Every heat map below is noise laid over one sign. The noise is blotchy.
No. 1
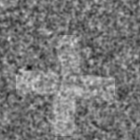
plus sign
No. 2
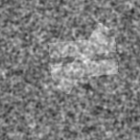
not-equal sign
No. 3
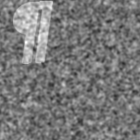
pilcrow
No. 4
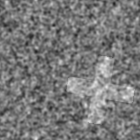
plus sign
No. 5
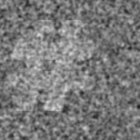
hash sign
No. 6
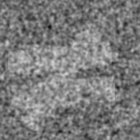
not-equal sign
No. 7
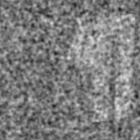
pilcrow
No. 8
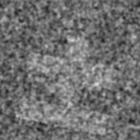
plus-minus sign
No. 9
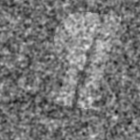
pilcrow
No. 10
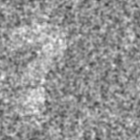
question mark
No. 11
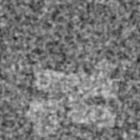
not-equal sign
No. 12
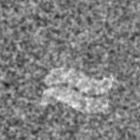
approximately sign
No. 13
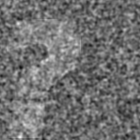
question mark
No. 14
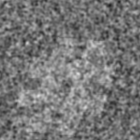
hash sign
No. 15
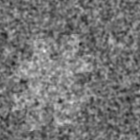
hash sign
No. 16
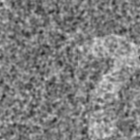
question mark
